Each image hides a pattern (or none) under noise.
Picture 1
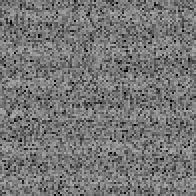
horizontal stripes
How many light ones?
6
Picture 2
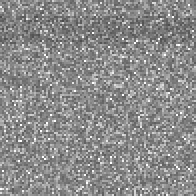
one horizontal stripe
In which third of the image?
top
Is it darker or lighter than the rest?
darker
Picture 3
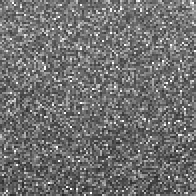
a smooth slope
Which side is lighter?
top
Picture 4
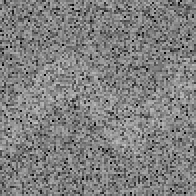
a wavy band
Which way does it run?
left to right
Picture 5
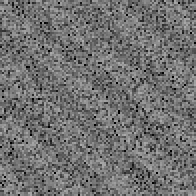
diagonal stripes
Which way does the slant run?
top left to bottom right
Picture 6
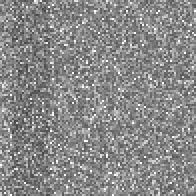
one vertical stripe
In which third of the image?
left
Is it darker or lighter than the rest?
darker
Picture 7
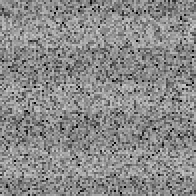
horizontal stripes
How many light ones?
3
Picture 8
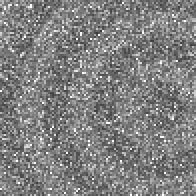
rings round one point
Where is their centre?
middle right
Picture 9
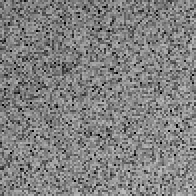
a smooth slope
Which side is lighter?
bottom right
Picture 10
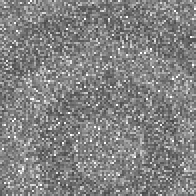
rings round one point
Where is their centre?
bottom middle
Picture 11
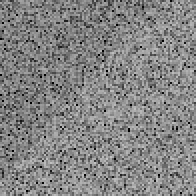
a sharp edge
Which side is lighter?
bottom right
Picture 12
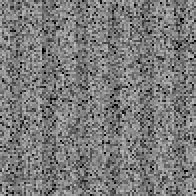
vertical stripes
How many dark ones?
6
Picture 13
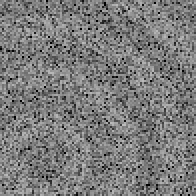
rings round one point
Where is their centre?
bottom left
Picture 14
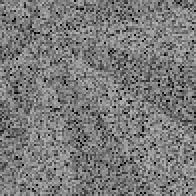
spokes from one point
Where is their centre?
top left
